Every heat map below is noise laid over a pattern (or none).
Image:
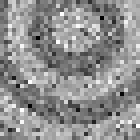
rings round one point
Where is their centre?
top middle
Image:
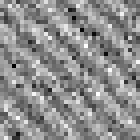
diagonal stripes
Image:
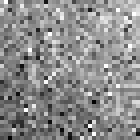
a smooth slope
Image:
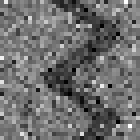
a wavy band
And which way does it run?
top to bottom
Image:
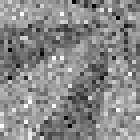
spokes from one point
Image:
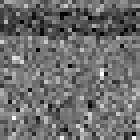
one horizontal stripe
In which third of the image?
top
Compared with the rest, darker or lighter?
darker
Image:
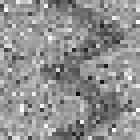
a wavy band
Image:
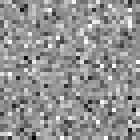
only noise
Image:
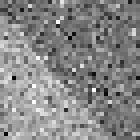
a sharp edge
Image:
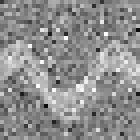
a wavy band
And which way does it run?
left to right
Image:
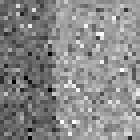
a sharp edge
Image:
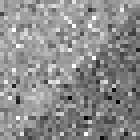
a sharp edge
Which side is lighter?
top left
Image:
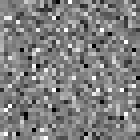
only noise
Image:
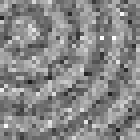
rings round one point
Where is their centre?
top left
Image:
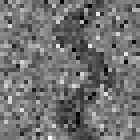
a wavy band
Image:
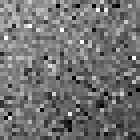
a smooth slope
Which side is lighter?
top left
